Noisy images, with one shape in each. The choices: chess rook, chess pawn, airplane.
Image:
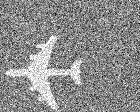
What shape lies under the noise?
airplane
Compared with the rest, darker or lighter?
lighter
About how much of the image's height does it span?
two thirds
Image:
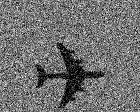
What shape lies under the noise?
airplane
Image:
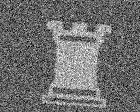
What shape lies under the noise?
chess rook
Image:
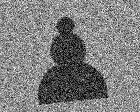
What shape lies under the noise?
chess pawn
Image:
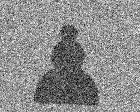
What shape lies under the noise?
chess pawn
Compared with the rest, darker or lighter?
darker
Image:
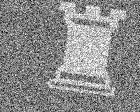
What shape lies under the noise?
chess rook
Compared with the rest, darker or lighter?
lighter
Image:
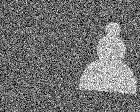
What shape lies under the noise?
chess pawn
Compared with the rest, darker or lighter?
lighter
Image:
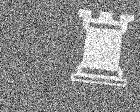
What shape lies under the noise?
chess rook
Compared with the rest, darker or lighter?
lighter
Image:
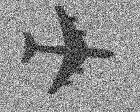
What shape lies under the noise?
airplane
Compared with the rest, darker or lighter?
darker
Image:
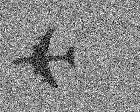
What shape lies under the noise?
airplane
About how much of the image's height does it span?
half
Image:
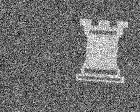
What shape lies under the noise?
chess rook
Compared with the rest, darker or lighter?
lighter
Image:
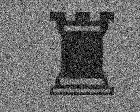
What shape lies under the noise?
chess rook
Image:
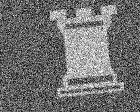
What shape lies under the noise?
chess rook
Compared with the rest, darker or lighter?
lighter
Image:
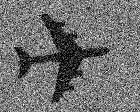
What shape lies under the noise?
airplane
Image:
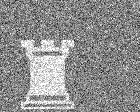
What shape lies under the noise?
chess rook
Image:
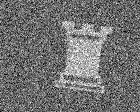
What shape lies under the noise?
chess rook
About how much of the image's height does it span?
two thirds
